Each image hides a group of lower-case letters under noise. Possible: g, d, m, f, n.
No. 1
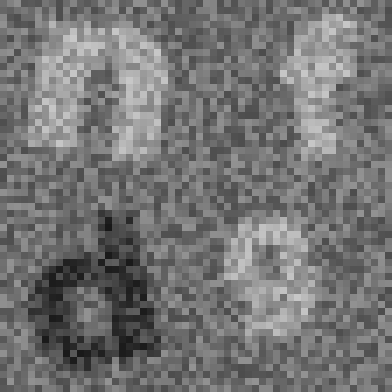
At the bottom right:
g
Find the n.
top left
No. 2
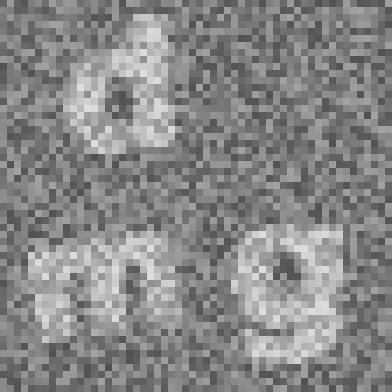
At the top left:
d
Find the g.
bottom right
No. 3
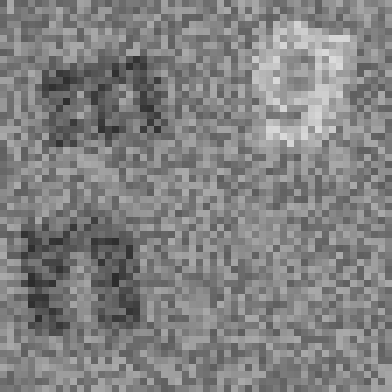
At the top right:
g
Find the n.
bottom left
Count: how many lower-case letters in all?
3
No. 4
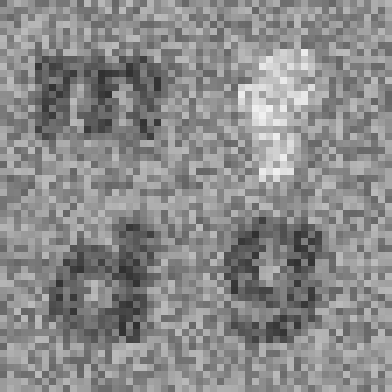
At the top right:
f
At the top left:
m
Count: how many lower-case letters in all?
4
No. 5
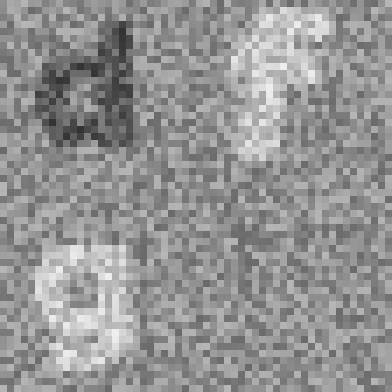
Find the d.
top left
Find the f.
top right
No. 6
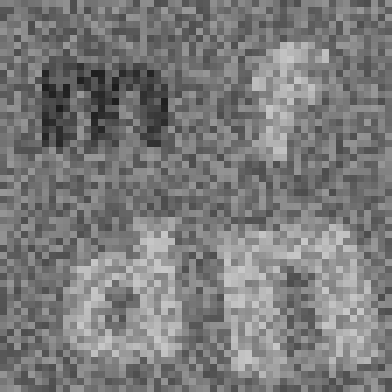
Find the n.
bottom right
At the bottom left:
d
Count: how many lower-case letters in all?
4
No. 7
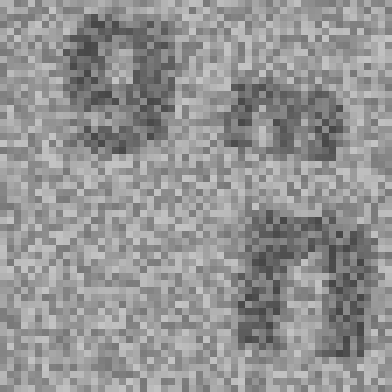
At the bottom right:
n
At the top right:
m
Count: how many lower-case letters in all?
3
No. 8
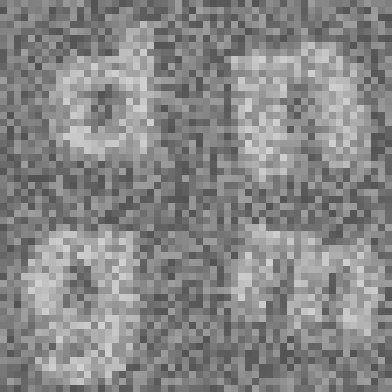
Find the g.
bottom left
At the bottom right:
m
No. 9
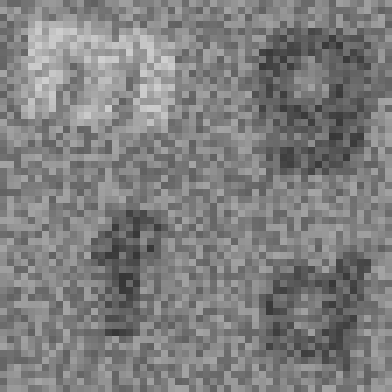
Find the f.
bottom left
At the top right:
g
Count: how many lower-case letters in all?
4
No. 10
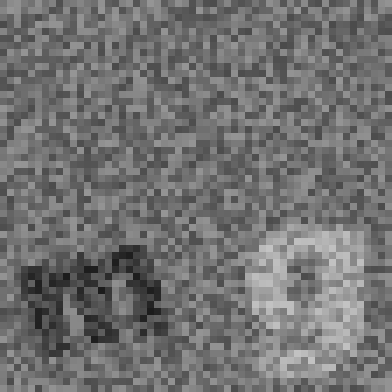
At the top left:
nothing
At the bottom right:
g
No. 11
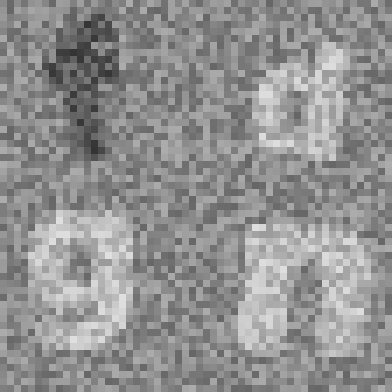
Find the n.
bottom right
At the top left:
f
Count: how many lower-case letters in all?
4
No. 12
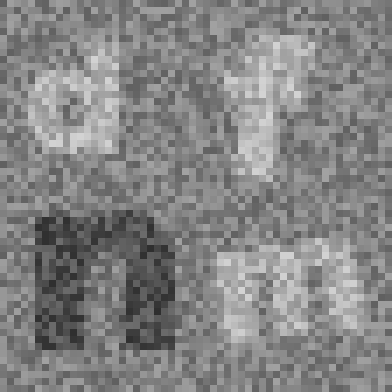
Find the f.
top right
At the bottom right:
m
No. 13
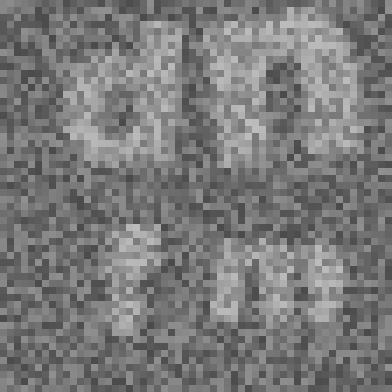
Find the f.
bottom left
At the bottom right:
m
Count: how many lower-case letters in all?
4
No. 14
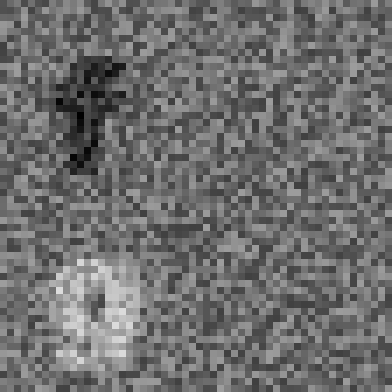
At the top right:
nothing
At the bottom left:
g
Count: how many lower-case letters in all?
2
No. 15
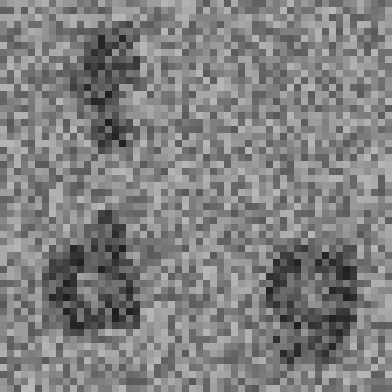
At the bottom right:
g
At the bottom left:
d
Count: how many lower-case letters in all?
3
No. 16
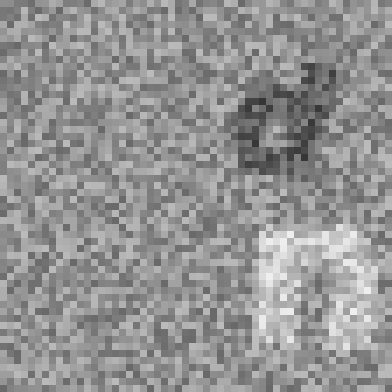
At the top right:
d
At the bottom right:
n
